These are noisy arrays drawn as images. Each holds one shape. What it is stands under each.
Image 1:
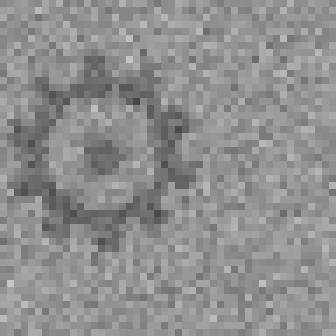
gear
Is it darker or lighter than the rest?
darker
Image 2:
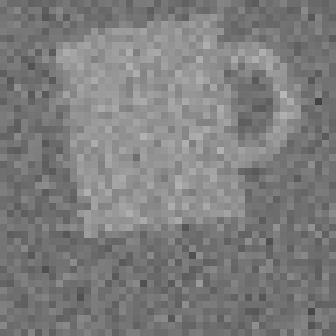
cup
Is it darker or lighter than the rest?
lighter
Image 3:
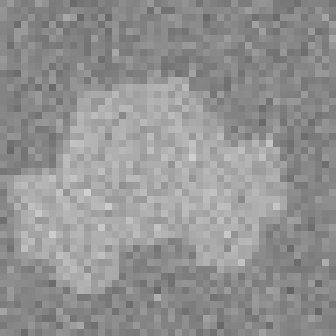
car
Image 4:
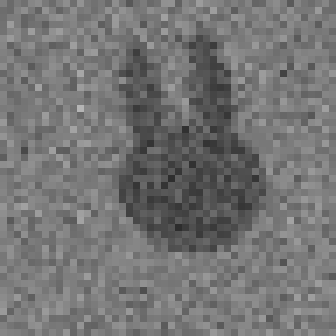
rabbit's head
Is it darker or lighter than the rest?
darker
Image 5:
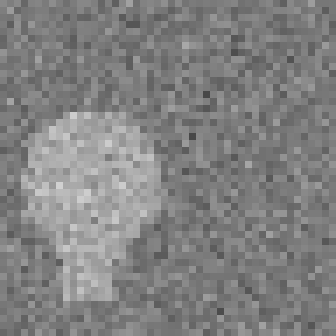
light bulb
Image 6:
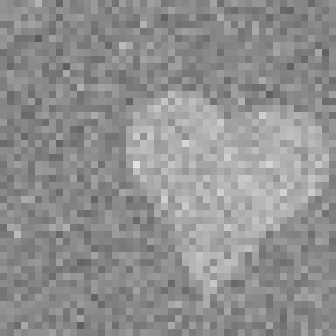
heart
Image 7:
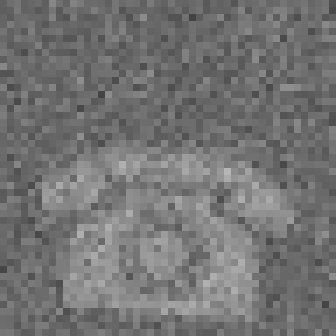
telephone
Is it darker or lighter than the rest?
lighter
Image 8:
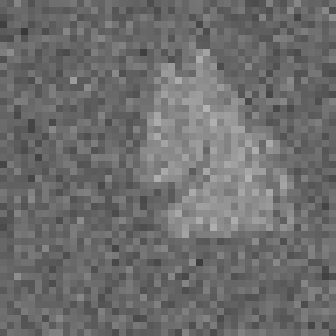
chess knight
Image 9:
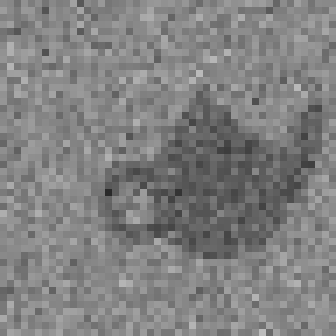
teapot
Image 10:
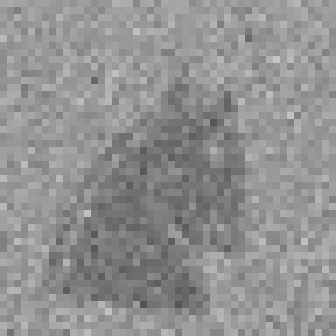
chess knight
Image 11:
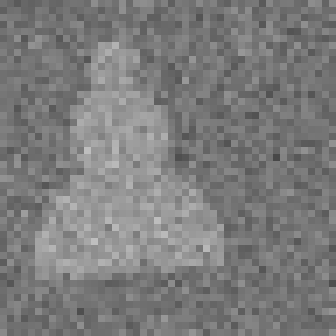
chess pawn
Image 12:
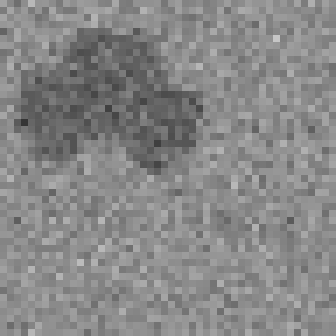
car
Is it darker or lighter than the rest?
darker
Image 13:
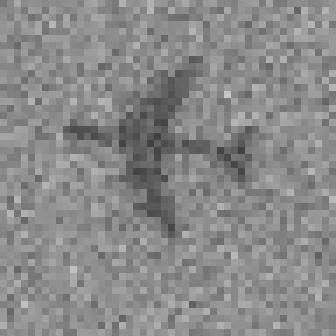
airplane
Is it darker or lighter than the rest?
darker
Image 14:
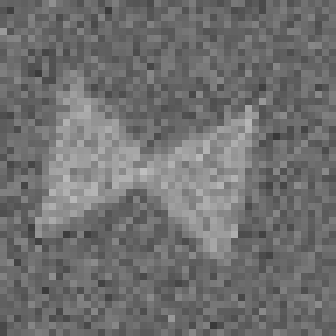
bow tie
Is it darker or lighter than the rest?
lighter
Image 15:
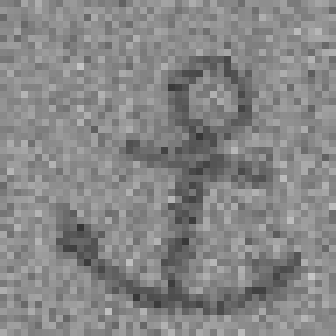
anchor
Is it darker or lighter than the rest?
darker
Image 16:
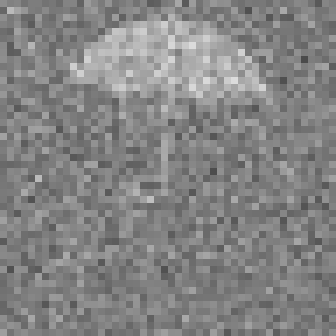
umbrella
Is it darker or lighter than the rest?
lighter
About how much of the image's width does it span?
two thirds
